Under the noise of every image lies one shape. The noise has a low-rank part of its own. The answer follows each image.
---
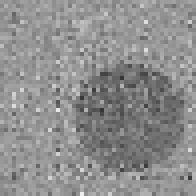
disc
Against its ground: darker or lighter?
darker
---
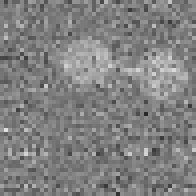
dumbbell
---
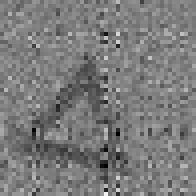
triangle frame
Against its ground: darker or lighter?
darker
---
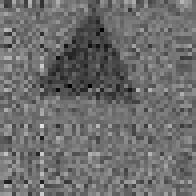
triangle
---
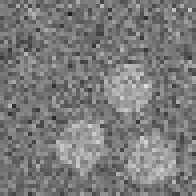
three dots
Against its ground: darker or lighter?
lighter
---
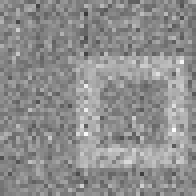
square frame
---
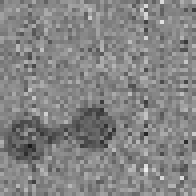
dumbbell
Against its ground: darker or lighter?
darker
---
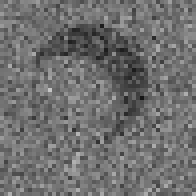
crescent
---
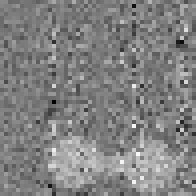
dumbbell
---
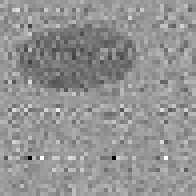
ellipse
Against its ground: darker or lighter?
darker
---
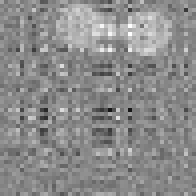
dumbbell
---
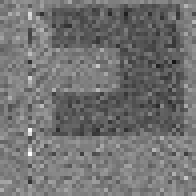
square with a notch
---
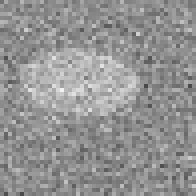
ellipse
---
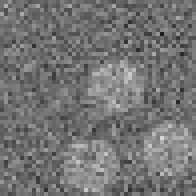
three dots
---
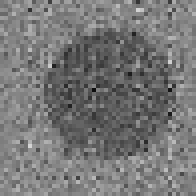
disc
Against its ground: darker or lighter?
darker
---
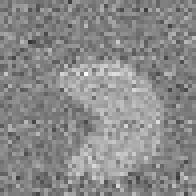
disc with a wedge cut out
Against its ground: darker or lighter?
lighter
